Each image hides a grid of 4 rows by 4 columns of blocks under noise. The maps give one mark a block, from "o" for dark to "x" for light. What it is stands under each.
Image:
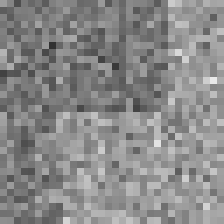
o o o x
o o o x
o x x x
o x x x
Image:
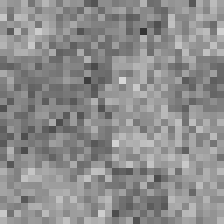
x o o x
o o x o
o o x x
x x o x
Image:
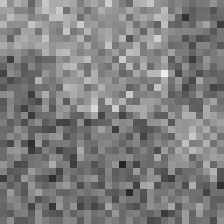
x x x o
o x x o
o o o x
o o o o
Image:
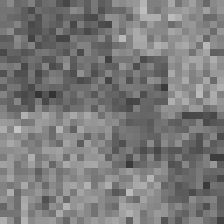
o o x x
o o o x
x x o o
x x x o
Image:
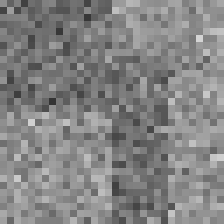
o o x x
o o o x
x x o x
x x o x
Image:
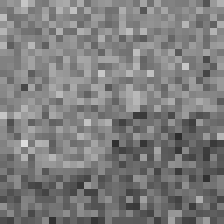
x x x x
x x x x
x x o o
o o o o
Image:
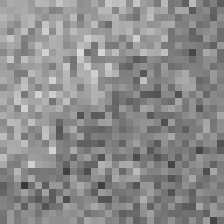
x x x o
x x o o
x o o o
o o o o
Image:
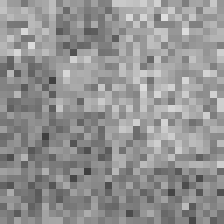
x o x x
o x x x
o o x x
o o o o
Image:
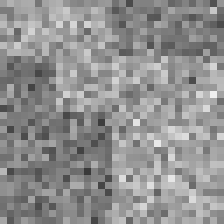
x x o o
o x x x
o o x x
o o x x
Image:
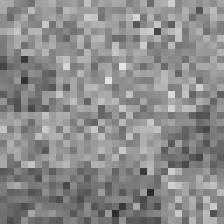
x x x x
o x x x
x x x o
o o o x
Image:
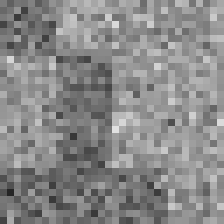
o x x x
x o x x
x o x x
o o o x
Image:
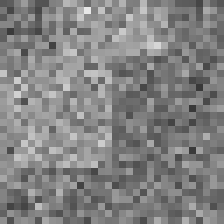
o x x o
x x o o
x x o o
o o o o
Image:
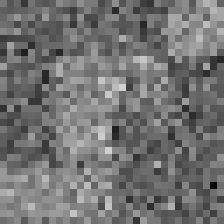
o o o x
o x x o
o x o o
x x o o
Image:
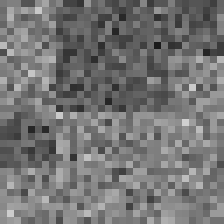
x o o o
x o o x
o x x x
x x x x
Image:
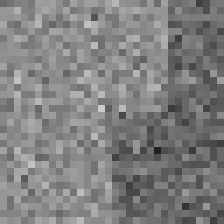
x x x o
x x x o
x x o o
x x o o
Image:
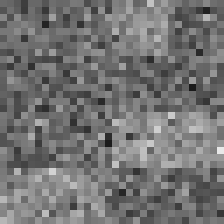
o o x o
o o o o
o o x x
x x o o
